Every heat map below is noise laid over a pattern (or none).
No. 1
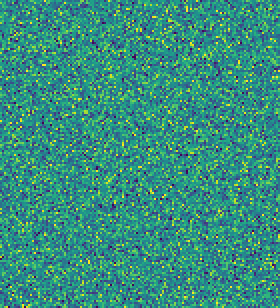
only noise
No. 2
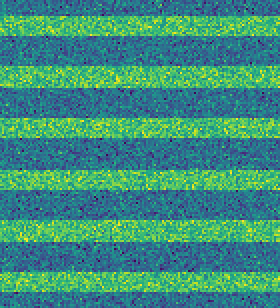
horizontal stripes
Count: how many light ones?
6
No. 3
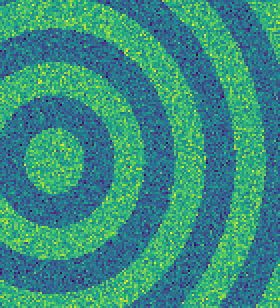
rings round one point
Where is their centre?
middle left
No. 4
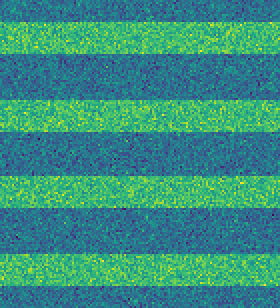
horizontal stripes
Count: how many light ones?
4
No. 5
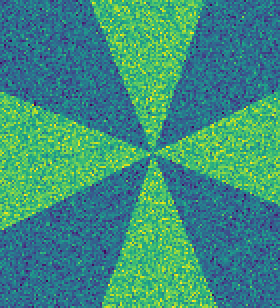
spokes from one point
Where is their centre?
centre
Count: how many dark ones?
4
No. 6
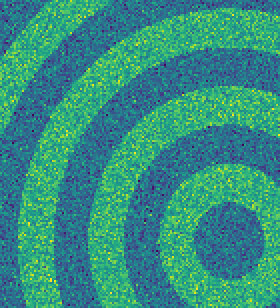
rings round one point
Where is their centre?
bottom right
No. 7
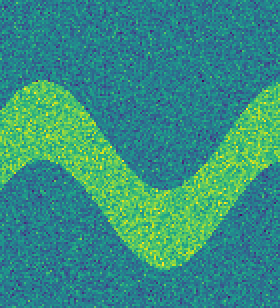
a wavy band
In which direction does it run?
left to right
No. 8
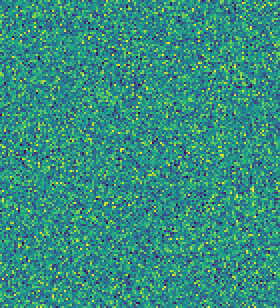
only noise
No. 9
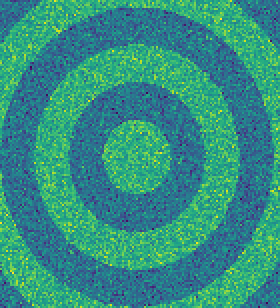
rings round one point
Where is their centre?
centre
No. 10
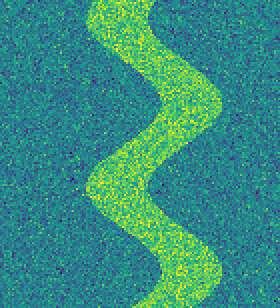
a wavy band
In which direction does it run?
top to bottom
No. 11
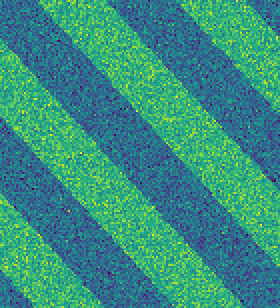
diagonal stripes
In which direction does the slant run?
top left to bottom right
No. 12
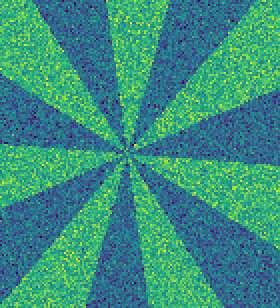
spokes from one point
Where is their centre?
centre
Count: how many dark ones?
7
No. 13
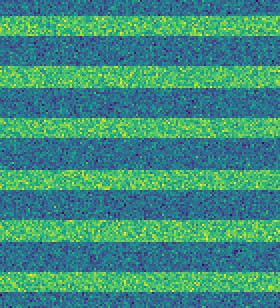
horizontal stripes
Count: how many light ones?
6
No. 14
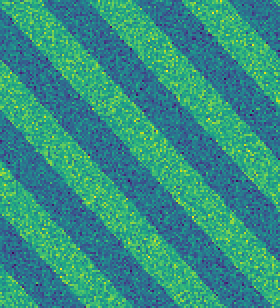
diagonal stripes
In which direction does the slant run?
top left to bottom right
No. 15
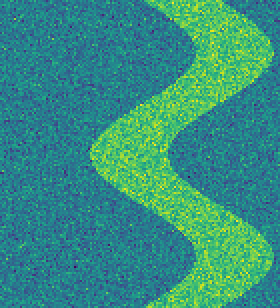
a wavy band
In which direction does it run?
top to bottom
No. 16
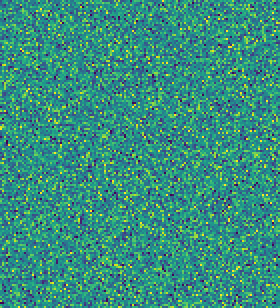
only noise
